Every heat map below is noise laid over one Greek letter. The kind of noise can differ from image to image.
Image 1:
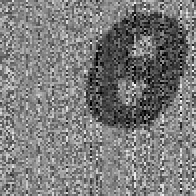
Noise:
columns of uneven size
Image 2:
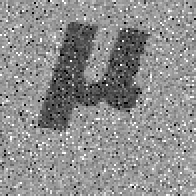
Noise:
heavy tails
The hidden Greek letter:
mu
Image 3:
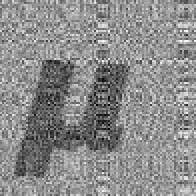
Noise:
low rank plus noise
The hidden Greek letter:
mu
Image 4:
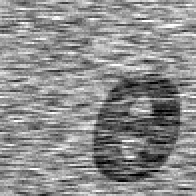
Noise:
streaked along the rows
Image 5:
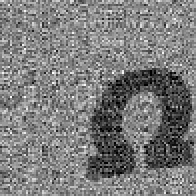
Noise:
low rank plus noise
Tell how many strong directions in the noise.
three or four
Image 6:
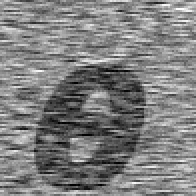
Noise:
streaked along the rows
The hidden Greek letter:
theta
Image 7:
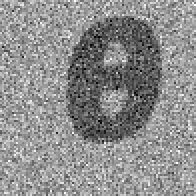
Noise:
independent entries
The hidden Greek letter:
theta
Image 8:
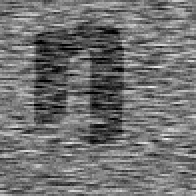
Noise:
streaked along the rows
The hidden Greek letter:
eta
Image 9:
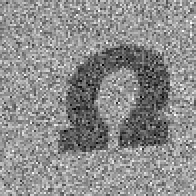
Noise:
independent entries
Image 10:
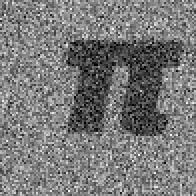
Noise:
independent entries
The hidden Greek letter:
pi
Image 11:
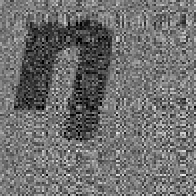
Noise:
low rank plus noise
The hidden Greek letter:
eta
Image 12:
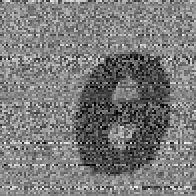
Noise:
rows of uneven size
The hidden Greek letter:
theta
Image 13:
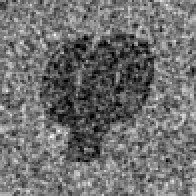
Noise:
blotchy
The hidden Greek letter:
phi
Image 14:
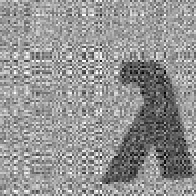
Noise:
low rank plus noise
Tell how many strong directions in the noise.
one
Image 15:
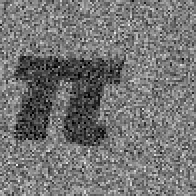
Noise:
independent entries
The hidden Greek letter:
pi
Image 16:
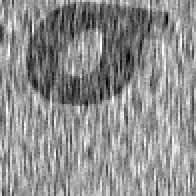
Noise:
streaked along the columns
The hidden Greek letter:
sigma
